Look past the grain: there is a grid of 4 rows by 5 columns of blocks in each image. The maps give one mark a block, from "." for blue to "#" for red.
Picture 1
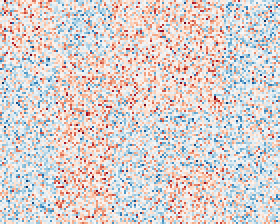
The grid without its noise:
#.##.
.###.
.#...
.#.#.
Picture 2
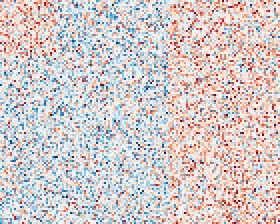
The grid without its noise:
#..##
...##
...##
...##
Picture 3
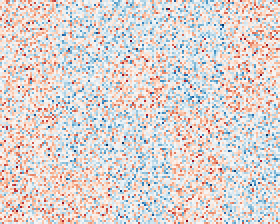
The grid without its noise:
#...#
#.#.#
#..#.
##.#.
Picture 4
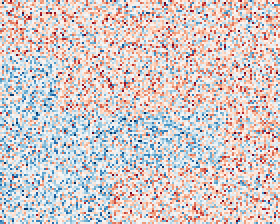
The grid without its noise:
#####
.####
....#
..###
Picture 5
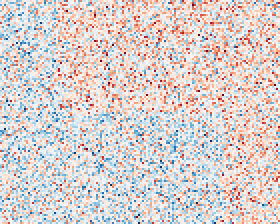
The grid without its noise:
.####
.####
....#
....#
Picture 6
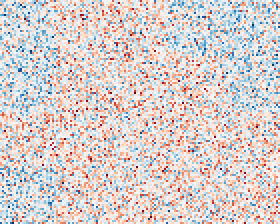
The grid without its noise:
.##..
.###.
#####
.####
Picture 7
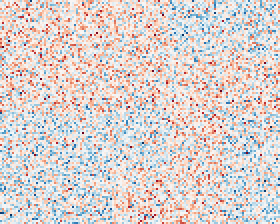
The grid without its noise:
###..
#####
...#.
..##.
